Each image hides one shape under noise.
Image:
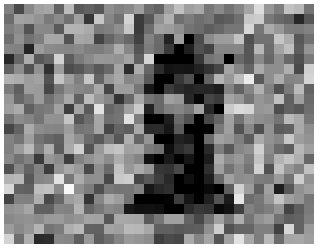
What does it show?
dark chess bishop
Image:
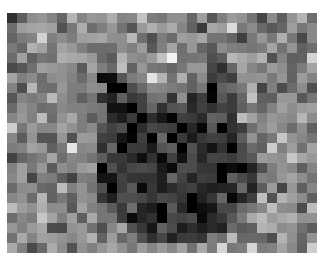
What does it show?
dark cat's head
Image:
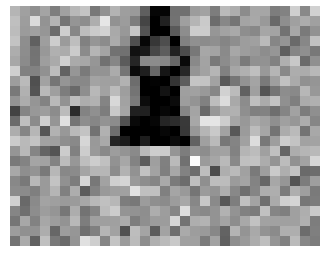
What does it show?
dark chess bishop
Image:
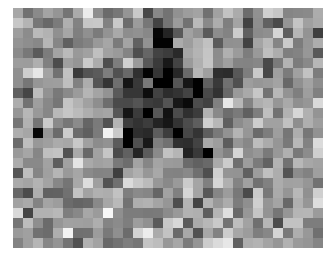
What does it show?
dark star
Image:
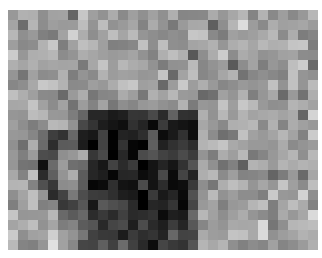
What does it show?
dark cup
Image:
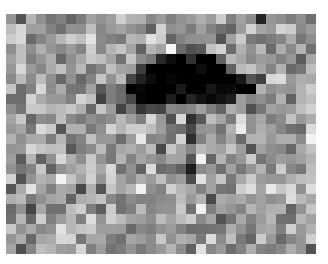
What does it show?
dark umbrella
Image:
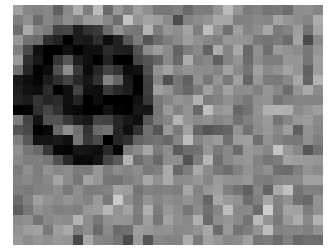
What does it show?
dark smiling face
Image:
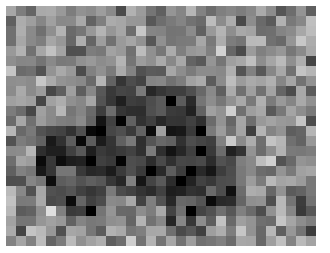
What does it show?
dark car
